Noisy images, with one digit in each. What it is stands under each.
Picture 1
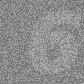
6
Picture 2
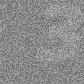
3
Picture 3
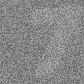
7
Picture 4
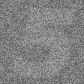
5
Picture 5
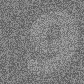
9
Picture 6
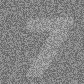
7
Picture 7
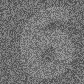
6
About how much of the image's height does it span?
nearly all
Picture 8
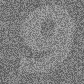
9
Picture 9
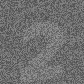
2
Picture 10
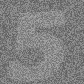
5
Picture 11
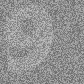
9
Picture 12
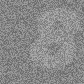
8
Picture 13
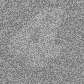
4
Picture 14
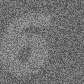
6
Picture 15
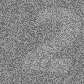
2
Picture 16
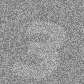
3
